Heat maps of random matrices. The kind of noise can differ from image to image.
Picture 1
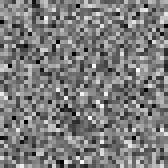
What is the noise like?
independent entries
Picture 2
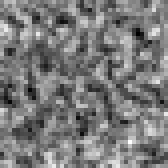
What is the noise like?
blotchy
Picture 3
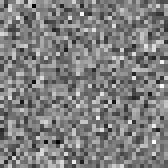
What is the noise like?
independent entries
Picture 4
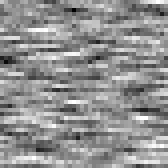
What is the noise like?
streaked along the rows
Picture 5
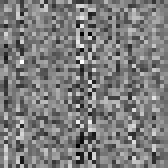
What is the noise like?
columns of uneven size
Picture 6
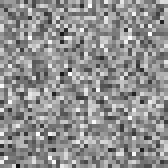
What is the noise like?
independent entries
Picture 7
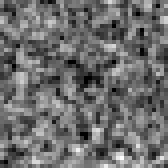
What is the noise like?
blotchy
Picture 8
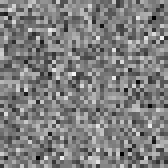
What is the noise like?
independent entries
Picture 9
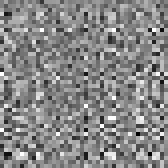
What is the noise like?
low rank plus noise
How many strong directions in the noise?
one
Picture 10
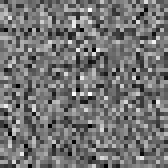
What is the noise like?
low rank plus noise
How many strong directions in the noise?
five to eight
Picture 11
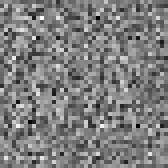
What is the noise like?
low rank plus noise
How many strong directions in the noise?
five to eight
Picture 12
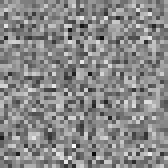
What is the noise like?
low rank plus noise
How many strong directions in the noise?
five to eight
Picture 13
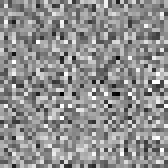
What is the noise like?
low rank plus noise
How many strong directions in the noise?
five to eight
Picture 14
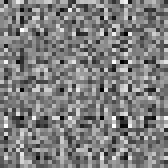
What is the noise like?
low rank plus noise
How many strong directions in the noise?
two
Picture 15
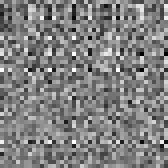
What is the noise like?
low rank plus noise
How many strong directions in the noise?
one
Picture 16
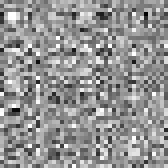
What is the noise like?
low rank plus noise
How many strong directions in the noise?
two
